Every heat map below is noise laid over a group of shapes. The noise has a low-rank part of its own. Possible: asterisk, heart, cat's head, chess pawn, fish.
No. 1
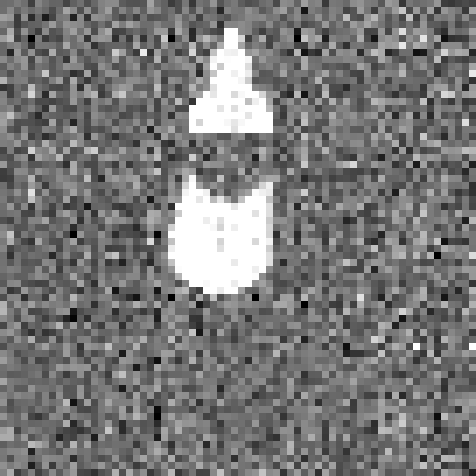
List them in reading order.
top middle: chess pawn; centre: cat's head
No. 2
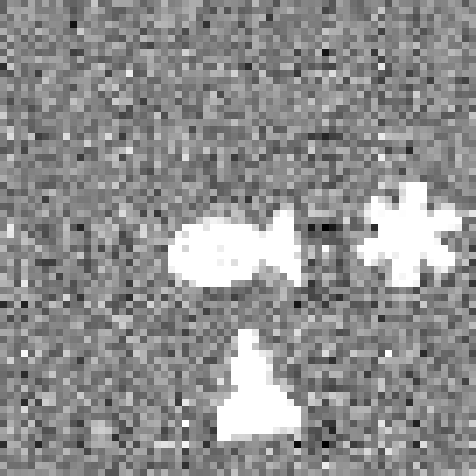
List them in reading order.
centre: fish; middle right: asterisk; bottom middle: chess pawn
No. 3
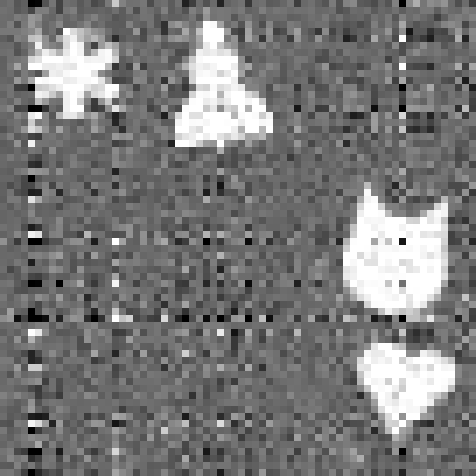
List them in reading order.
top left: asterisk; top middle: chess pawn; middle right: cat's head; bottom right: heart
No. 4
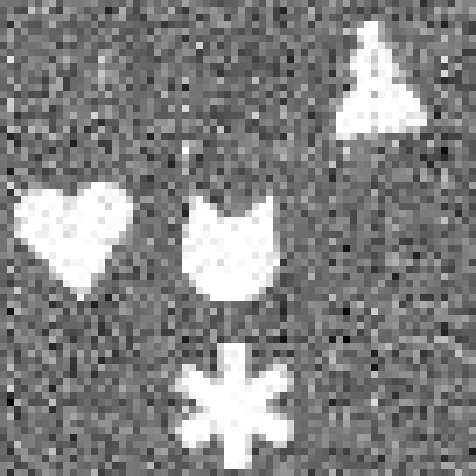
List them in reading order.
top right: chess pawn; middle left: heart; centre: cat's head; bottom middle: asterisk
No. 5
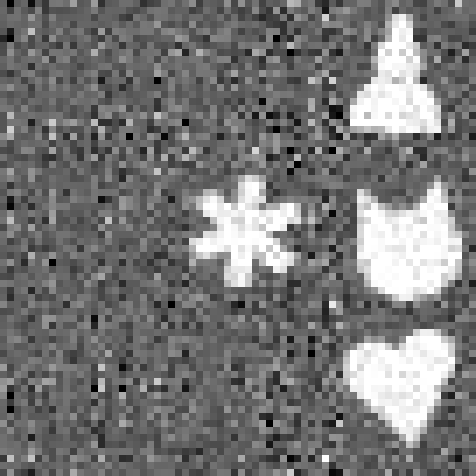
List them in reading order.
top right: chess pawn; centre: asterisk; middle right: cat's head; bottom right: heart
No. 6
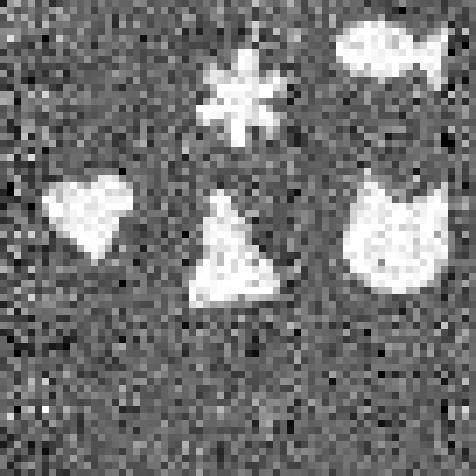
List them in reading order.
top middle: asterisk; top right: fish; middle left: heart; centre: chess pawn; middle right: cat's head
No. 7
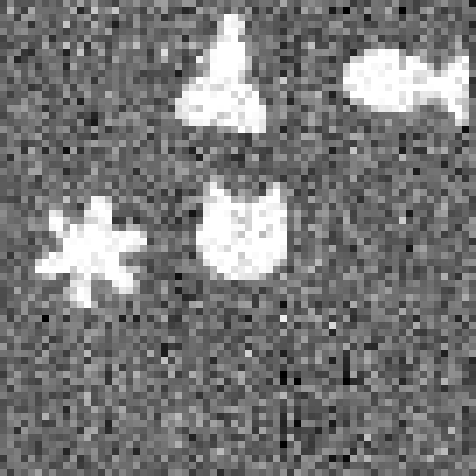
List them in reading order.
top middle: chess pawn; top right: fish; middle left: asterisk; centre: cat's head
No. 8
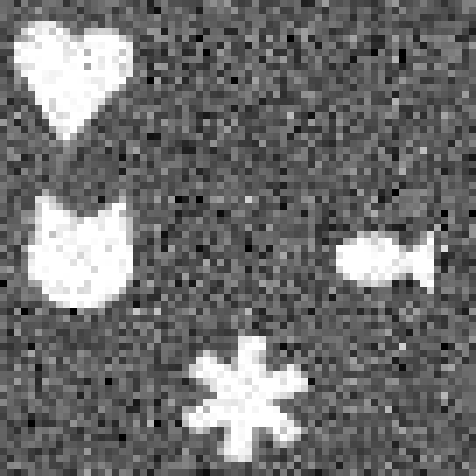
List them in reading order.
top left: heart; middle left: cat's head; middle right: fish; bottom middle: asterisk
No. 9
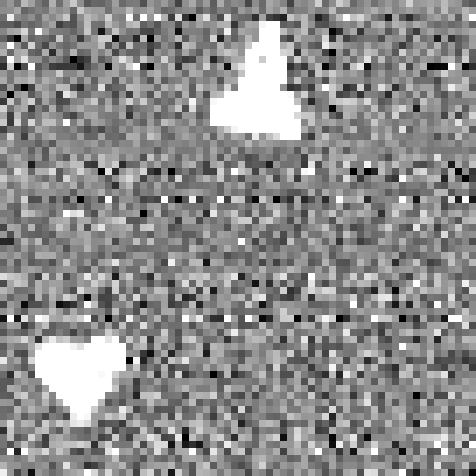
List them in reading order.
top middle: chess pawn; bottom left: heart
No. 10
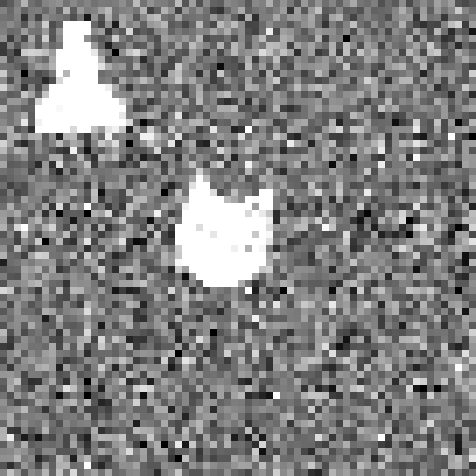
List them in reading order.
top left: chess pawn; centre: cat's head
